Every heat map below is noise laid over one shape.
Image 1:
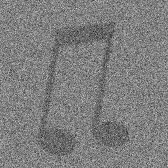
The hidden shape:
pair of musical notes
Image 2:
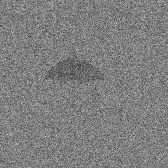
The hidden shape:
umbrella
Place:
centre
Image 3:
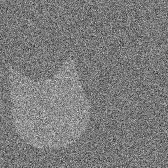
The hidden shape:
cat's head
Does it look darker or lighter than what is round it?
lighter
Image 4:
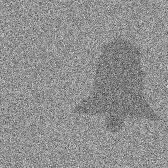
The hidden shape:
bell
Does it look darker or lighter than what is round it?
darker
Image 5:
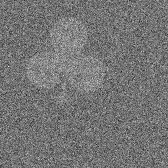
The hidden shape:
club
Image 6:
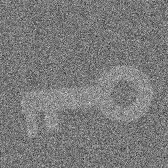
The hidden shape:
key
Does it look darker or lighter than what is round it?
lighter
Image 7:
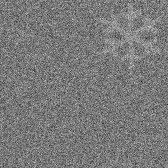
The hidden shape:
snowflake
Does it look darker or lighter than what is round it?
lighter
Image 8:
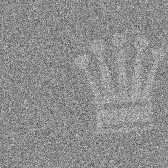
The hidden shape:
chess queen
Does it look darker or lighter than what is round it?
lighter
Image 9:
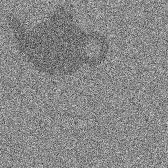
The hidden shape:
teapot
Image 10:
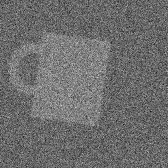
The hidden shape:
cup
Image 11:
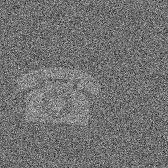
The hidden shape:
telephone
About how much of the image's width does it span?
half
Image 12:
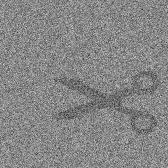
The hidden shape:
pair of scissors
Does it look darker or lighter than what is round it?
darker
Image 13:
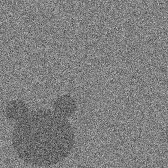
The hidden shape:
bear's head
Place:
bottom left
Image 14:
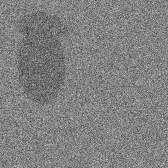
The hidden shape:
footprint
